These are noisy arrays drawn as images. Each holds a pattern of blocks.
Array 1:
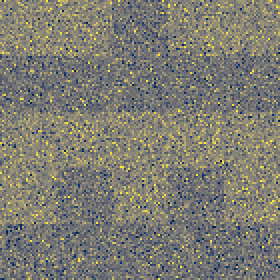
left and right mirror each other
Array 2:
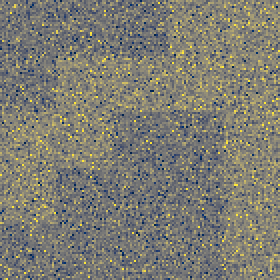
no symmetry
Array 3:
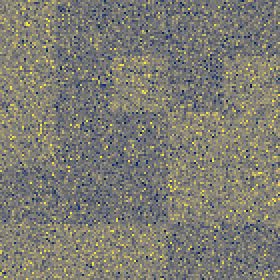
no symmetry
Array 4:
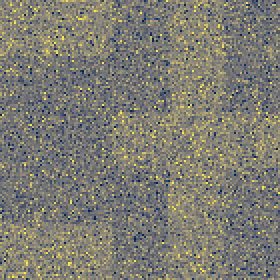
top and bottom mirror each other
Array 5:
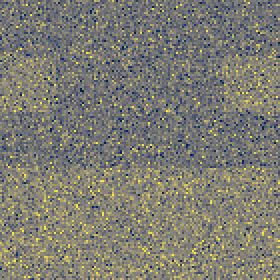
left and right mirror each other
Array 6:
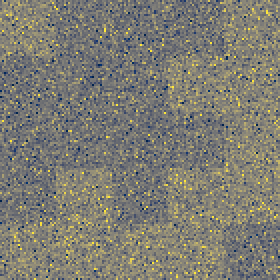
mirrored about the diagonal from the top left
